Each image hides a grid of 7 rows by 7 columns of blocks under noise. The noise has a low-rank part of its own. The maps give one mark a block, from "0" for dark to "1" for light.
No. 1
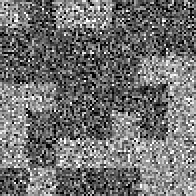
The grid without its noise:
1011000
0000000
0000011
1100001
1000101
1011111
0100011
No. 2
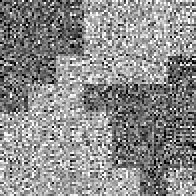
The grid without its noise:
0001111
0001111
0011110
0110000
1111000
1111000
1111101
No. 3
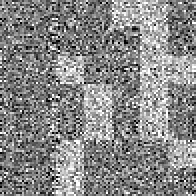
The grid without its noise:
0000110
0000010
0010011
0001010
0001010
0010001
0010000
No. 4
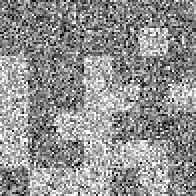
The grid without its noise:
0000000
0000010
1001000
1001101
1011000
1001110
0111010
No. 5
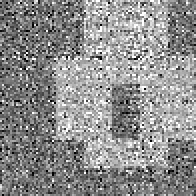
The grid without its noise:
0001110
0001110
0011111
0011011
0011011
0001110
0000000
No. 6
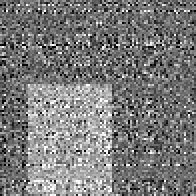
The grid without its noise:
0000000
0000000
0000000
0111000
0111000
0111000
0111000
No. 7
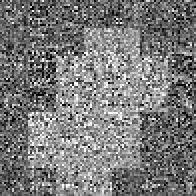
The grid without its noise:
0000000
0001100
0011110
0011110
0111100
0111100
0011000
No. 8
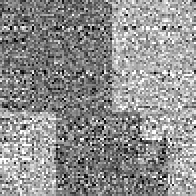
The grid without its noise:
0000111
0000111
0000111
0000111
1100011
1100001
1100001
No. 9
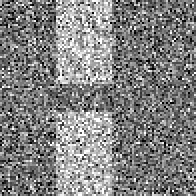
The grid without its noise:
0011000
0011000
0011000
0000000
0011000
0011000
0011000
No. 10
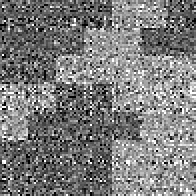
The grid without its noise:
0000110
0001100
0011111
1100111
1000011
0000111
0000111
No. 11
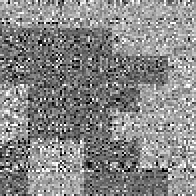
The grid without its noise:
1111111
0000111
0000001
1000011
1000111
0110011
0110001
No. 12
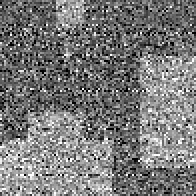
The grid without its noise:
0010000
0000000
0000011
0000011
0110011
1111011
1111000
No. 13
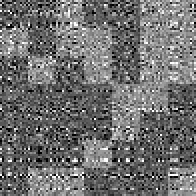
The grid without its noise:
0010011
1011011
0101011
0000110
0000100
0001000
0110001
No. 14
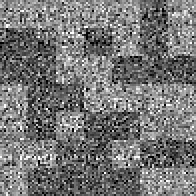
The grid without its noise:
1111101
0010101
0011000
1001111
1010011
1100100
1000011
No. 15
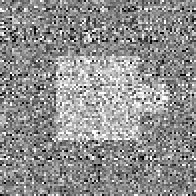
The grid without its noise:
0000000
0000000
0011100
0011110
0011100
0000000
0000000
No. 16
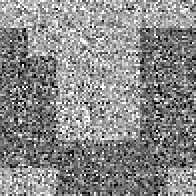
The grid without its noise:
1111111
0111100
0011100
0011100
0011100
0000000
1100001
